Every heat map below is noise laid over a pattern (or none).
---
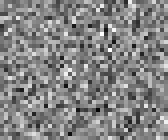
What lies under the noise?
only noise
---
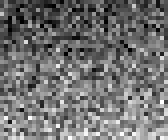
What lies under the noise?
a smooth slope
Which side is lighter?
bottom
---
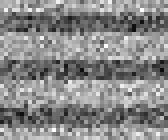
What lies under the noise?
horizontal stripes
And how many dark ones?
3
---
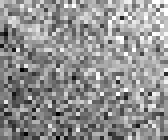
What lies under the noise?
a smooth slope
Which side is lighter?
top right
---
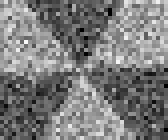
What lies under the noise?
spokes from one point
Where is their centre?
centre
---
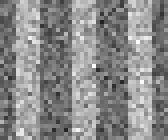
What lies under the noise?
vertical stripes
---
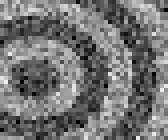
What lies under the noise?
rings round one point
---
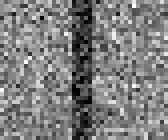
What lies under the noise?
one vertical stripe
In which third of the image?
middle
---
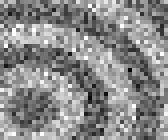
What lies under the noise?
rings round one point
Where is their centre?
bottom left
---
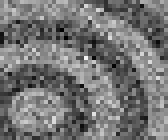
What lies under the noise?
rings round one point
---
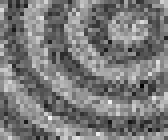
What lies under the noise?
rings round one point
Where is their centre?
top right
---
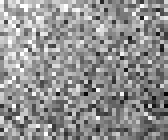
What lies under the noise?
a smooth slope
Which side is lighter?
top left
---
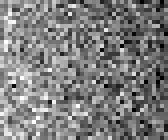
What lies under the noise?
a smooth slope
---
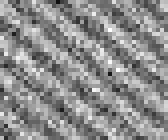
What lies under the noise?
diagonal stripes
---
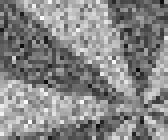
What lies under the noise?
spokes from one point
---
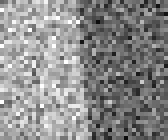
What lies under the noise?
a sharp edge
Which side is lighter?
left
